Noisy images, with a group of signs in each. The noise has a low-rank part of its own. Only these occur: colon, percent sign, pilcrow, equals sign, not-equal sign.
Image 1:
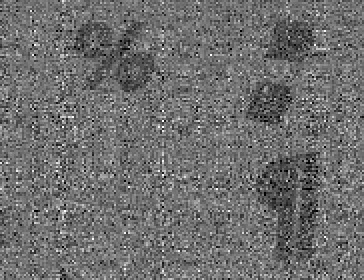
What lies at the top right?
colon
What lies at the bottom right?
pilcrow
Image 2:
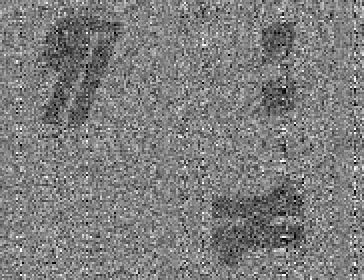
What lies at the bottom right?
not-equal sign
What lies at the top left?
pilcrow
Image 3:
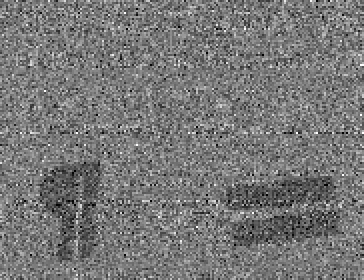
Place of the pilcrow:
bottom left
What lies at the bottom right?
equals sign
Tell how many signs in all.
2
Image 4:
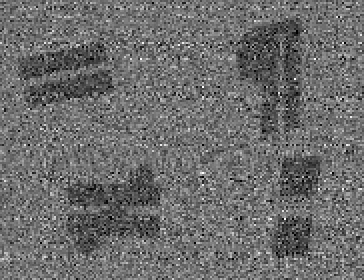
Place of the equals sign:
top left
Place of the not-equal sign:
bottom left
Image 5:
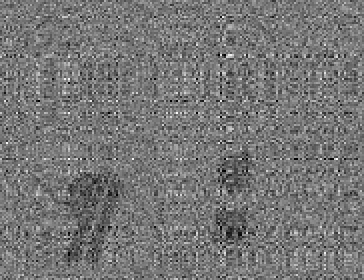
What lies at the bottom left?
pilcrow
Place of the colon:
bottom right
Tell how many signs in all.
2
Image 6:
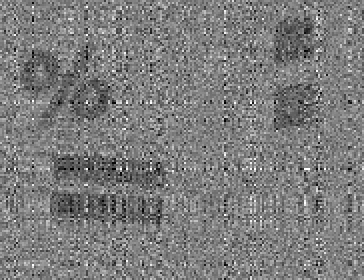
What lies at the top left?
percent sign
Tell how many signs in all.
3
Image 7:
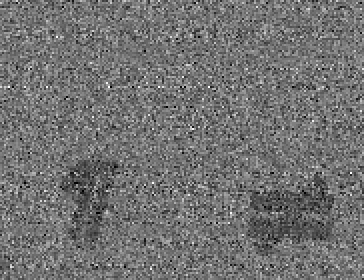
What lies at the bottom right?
not-equal sign
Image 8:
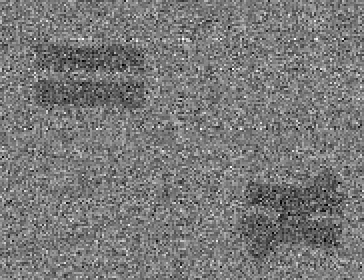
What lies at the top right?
nothing
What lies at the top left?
equals sign
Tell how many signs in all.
2
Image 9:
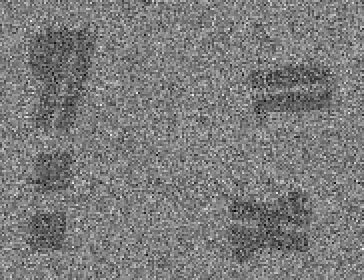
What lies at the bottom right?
not-equal sign
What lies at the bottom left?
colon
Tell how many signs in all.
4
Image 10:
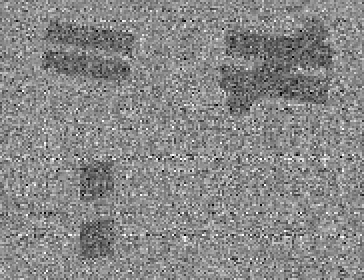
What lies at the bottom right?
nothing
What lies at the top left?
equals sign
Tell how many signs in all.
3
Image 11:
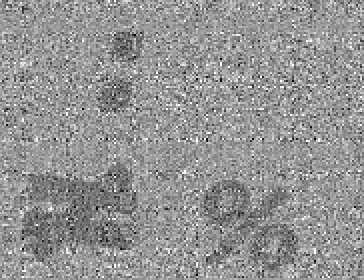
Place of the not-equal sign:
bottom left
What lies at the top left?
colon
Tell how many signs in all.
3
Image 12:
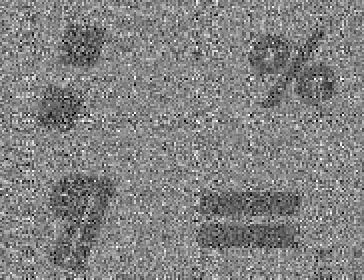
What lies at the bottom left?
pilcrow
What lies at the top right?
percent sign
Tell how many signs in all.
4
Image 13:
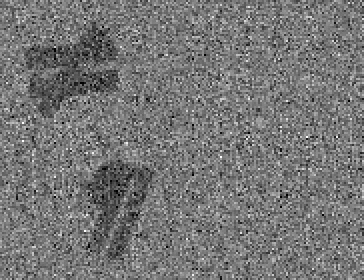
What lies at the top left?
not-equal sign
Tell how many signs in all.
2
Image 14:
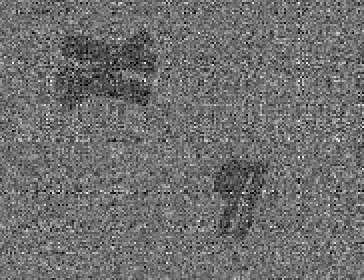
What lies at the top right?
nothing
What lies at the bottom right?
pilcrow
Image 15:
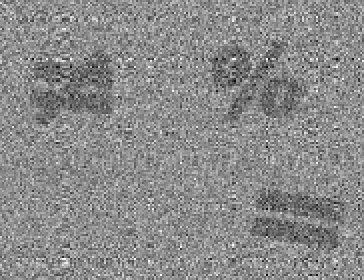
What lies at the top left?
not-equal sign
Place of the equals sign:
bottom right
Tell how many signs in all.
3
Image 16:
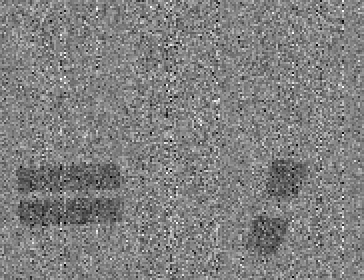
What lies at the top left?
nothing
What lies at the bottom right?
colon
